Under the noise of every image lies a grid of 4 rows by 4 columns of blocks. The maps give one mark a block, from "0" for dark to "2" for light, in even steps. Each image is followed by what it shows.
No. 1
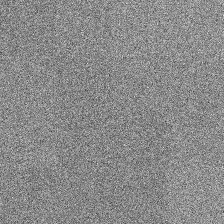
0 1 2 2
1 0 1 1
1 0 0 1
0 0 0 2
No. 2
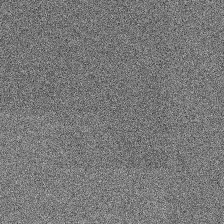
0 0 0 1
0 0 0 1
2 1 0 1
2 2 2 1
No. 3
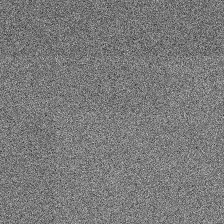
0 0 0 0
1 1 1 2
1 2 2 2
1 2 2 2
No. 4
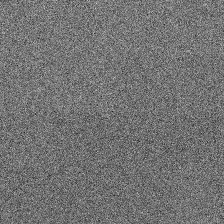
2 2 2 2
2 2 1 1
1 0 0 0
0 0 0 1
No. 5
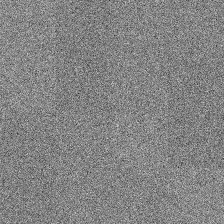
2 0 1 1
2 0 1 0
0 1 2 0
0 1 1 2
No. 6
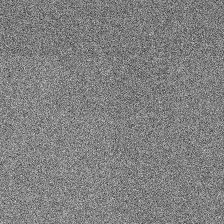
0 0 0 0
2 1 0 1
2 2 1 1
2 2 1 1
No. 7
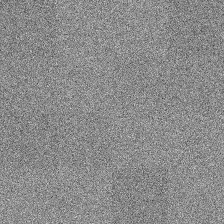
0 2 2 0
1 2 1 1
0 1 2 2
2 2 0 2
